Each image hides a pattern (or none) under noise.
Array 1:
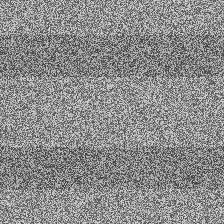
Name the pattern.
horizontal stripes
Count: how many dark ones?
2
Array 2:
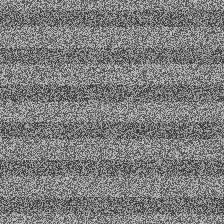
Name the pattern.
horizontal stripes
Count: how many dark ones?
6
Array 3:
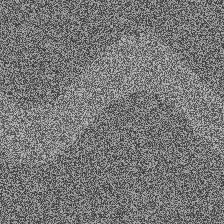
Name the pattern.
a wavy band
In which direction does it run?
left to right
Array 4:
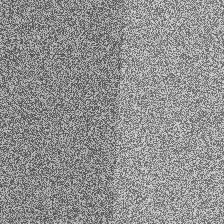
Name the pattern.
a sharp edge
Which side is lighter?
right
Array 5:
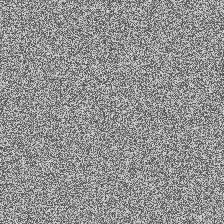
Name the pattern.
only noise
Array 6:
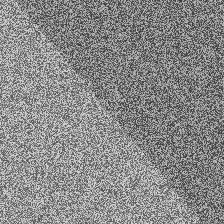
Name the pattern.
a sharp edge
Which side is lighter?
bottom left
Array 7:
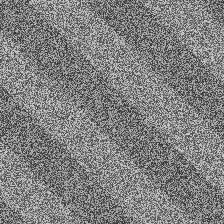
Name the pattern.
diagonal stripes
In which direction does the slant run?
top left to bottom right
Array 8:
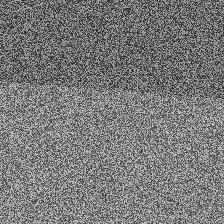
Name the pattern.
a sharp edge
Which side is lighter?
bottom
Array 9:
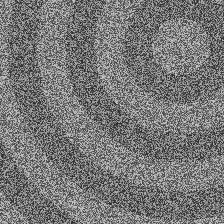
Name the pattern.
rings round one point
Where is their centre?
top right
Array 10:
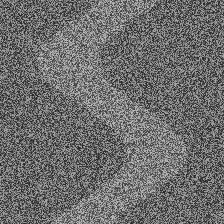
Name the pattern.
a wavy band
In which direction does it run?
top to bottom
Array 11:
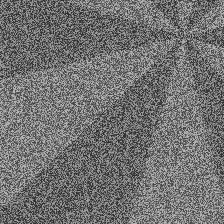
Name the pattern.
spokes from one point
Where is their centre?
top right
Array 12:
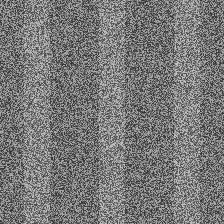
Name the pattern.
vertical stripes
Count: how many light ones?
3
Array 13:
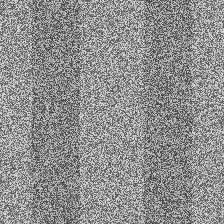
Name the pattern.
vertical stripes
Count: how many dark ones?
2
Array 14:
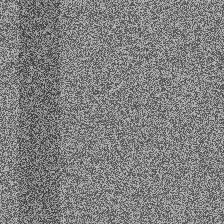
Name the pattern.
one vertical stripe
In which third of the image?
left
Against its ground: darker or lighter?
darker
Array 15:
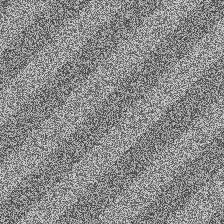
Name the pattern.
diagonal stripes
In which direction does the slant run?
bottom left to top right
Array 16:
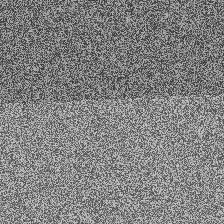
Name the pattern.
a sharp edge
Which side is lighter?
bottom
